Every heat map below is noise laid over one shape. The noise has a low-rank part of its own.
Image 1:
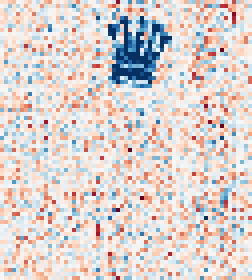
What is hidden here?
blue chess queen, top middle
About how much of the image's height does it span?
a quarter
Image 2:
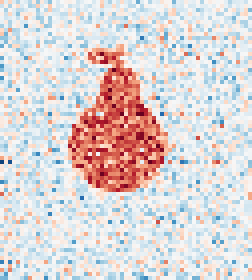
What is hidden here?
red pear
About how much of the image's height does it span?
half
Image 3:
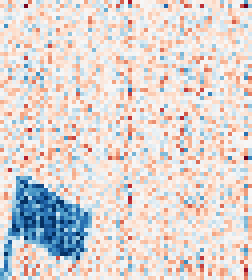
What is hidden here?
blue flag, bottom left
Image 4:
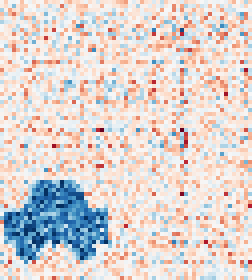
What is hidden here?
blue car, bottom left
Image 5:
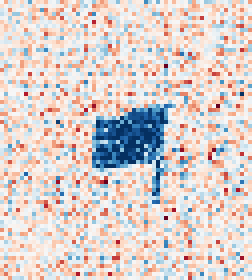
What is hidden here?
blue flag, centre
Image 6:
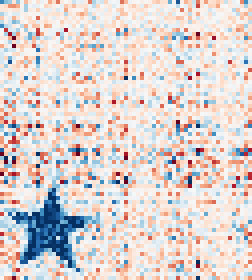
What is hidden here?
blue star, bottom left
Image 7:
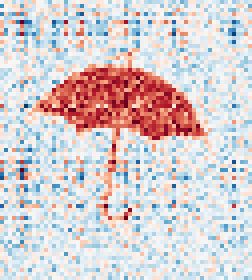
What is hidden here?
red umbrella
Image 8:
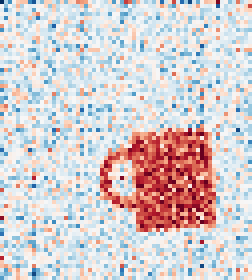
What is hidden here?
red cup
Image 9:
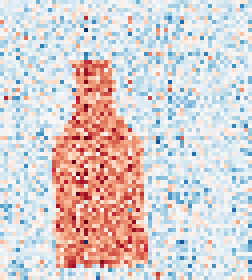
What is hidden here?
red bottle
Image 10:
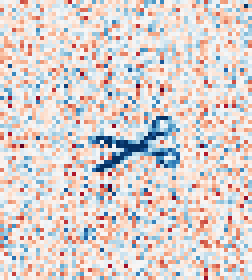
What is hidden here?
blue pair of scissors, centre
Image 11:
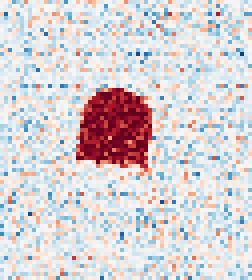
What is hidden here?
red ghost, centre
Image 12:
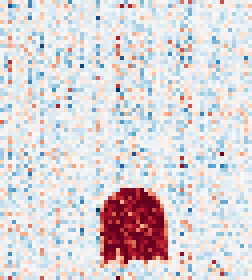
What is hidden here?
red ghost, bottom middle
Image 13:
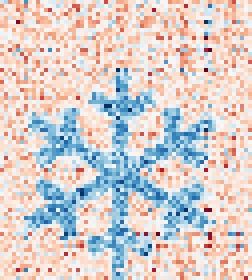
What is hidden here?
blue snowflake
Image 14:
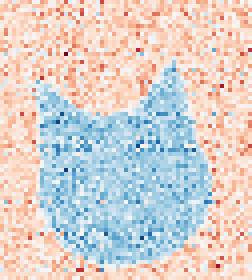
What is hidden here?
blue cat's head
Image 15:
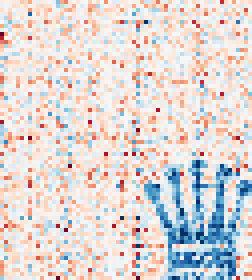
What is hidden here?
blue chess queen, bottom right
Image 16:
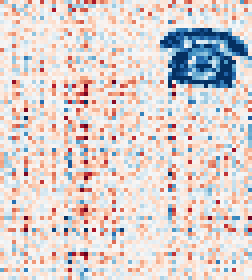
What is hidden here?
blue telephone, top right
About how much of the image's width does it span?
a third
